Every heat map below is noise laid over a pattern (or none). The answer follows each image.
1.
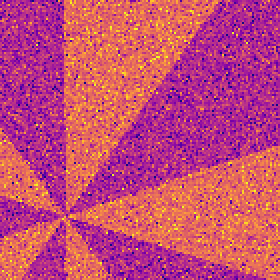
spokes from one point
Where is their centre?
bottom left
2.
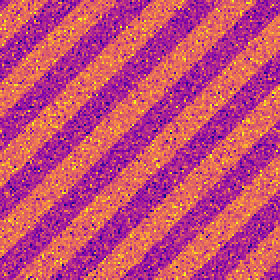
diagonal stripes
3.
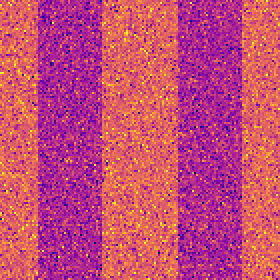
vertical stripes
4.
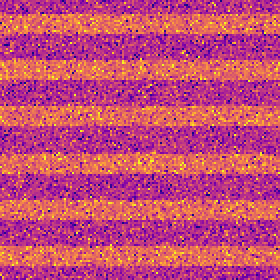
horizontal stripes
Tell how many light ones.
6
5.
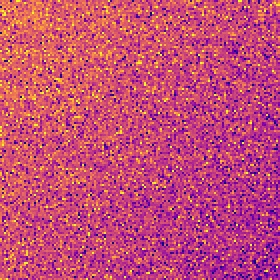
a smooth slope
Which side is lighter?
top left
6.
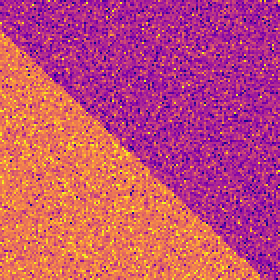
a sharp edge
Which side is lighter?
bottom left
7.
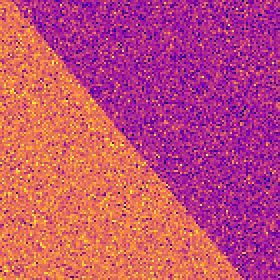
a sharp edge
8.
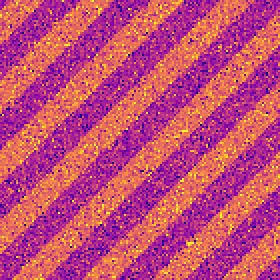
diagonal stripes
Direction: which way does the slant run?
bottom left to top right
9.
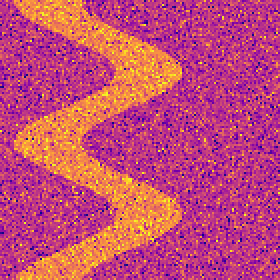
a wavy band
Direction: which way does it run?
top to bottom
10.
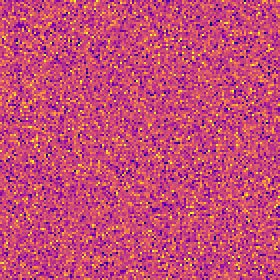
only noise
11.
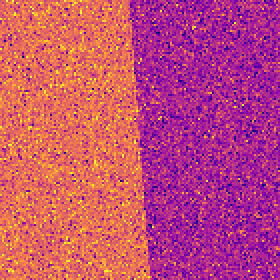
a sharp edge
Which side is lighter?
left
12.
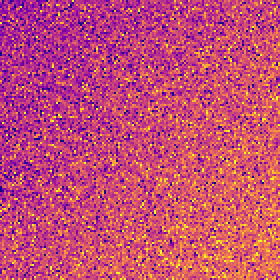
a smooth slope
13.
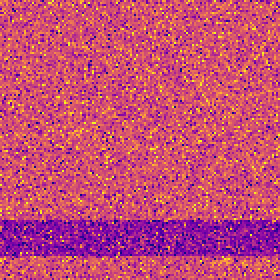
one horizontal stripe
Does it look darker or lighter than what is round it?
darker
